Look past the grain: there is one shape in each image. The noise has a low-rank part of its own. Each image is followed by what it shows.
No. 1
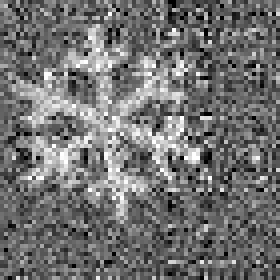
light snowflake
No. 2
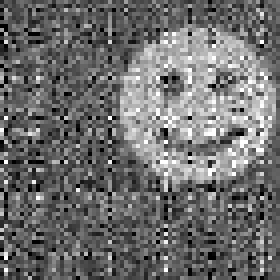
light smiling face
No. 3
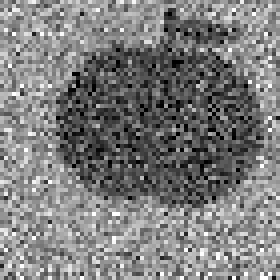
dark apple
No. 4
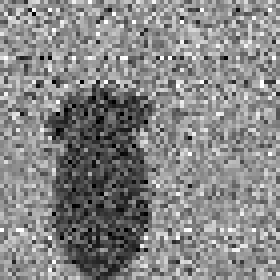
dark footprint
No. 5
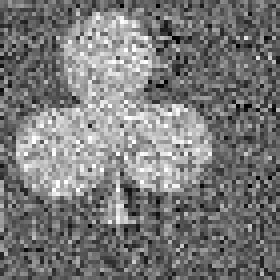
light club
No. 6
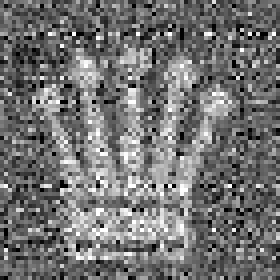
light chess queen
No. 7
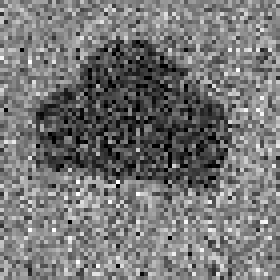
dark cloud
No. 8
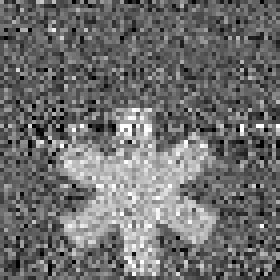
light asterisk
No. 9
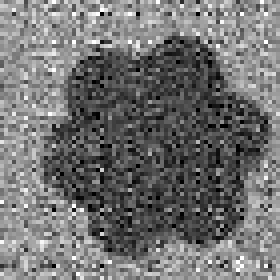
dark flower
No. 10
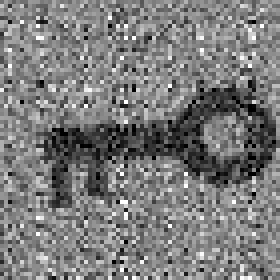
dark key
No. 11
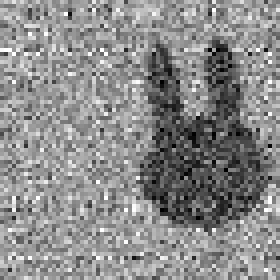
dark rabbit's head
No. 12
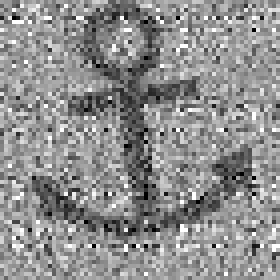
dark anchor
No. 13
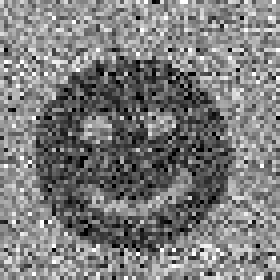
dark smiling face
